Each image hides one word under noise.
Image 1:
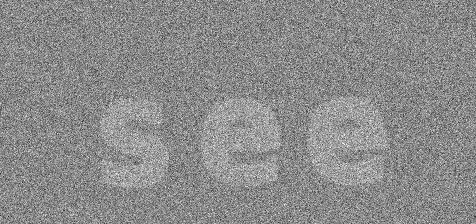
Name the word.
see
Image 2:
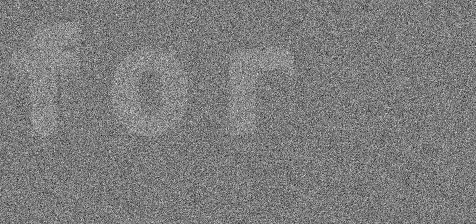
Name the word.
for
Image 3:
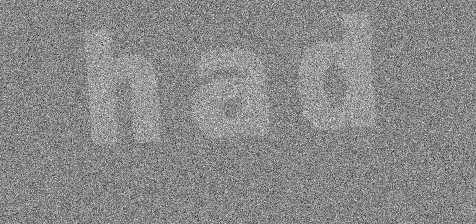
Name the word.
had
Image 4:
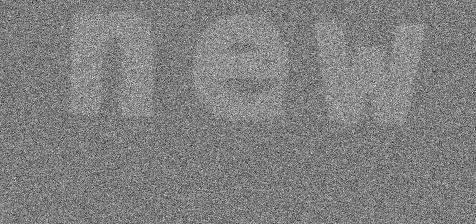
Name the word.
new
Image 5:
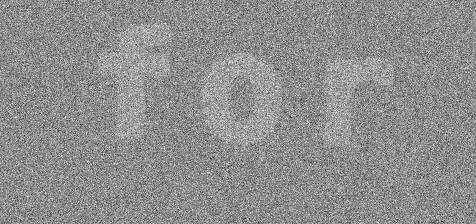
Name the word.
for
